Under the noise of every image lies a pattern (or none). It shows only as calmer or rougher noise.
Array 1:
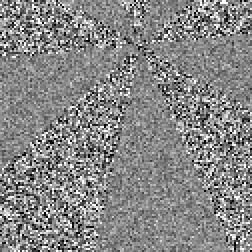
spokes from one point
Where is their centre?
top middle
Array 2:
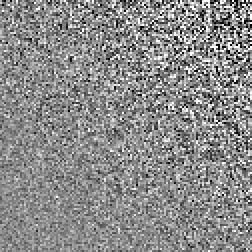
a smooth slope
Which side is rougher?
top right
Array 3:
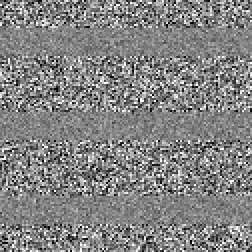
horizontal stripes
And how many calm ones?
3
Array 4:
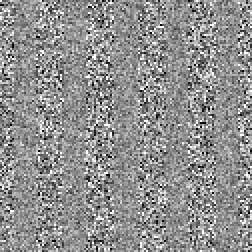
vertical stripes
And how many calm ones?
5
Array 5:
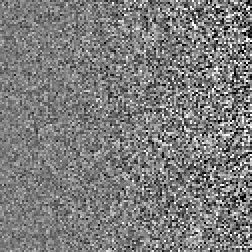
a smooth slope
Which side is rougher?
right
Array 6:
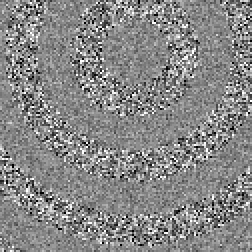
rings round one point
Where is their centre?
top middle
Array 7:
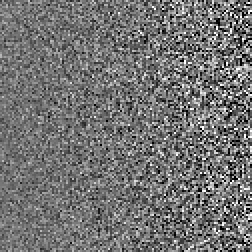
a smooth slope
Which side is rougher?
right
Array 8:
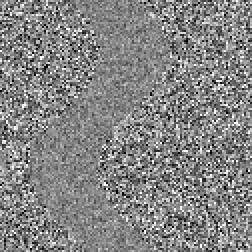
a wavy band
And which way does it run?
top to bottom
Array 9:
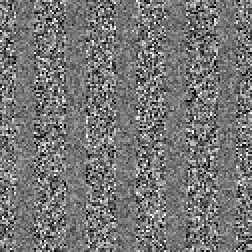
vertical stripes
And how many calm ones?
5
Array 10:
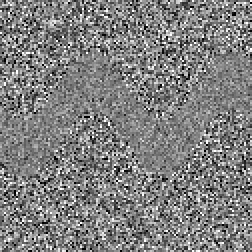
a wavy band
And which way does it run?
left to right
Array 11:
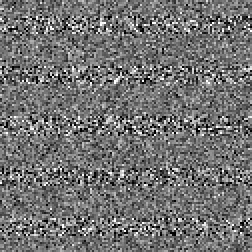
horizontal stripes
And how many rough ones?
5
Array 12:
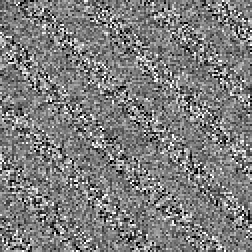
diagonal stripes
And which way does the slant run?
top left to bottom right
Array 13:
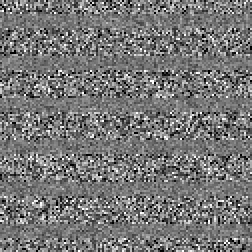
horizontal stripes
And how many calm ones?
6
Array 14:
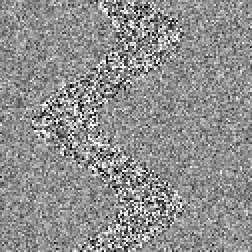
a wavy band
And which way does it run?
top to bottom
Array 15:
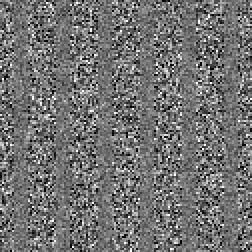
vertical stripes
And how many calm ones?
6
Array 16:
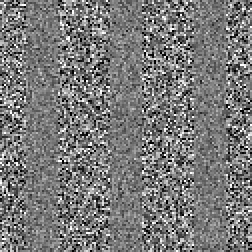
vertical stripes
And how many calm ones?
3
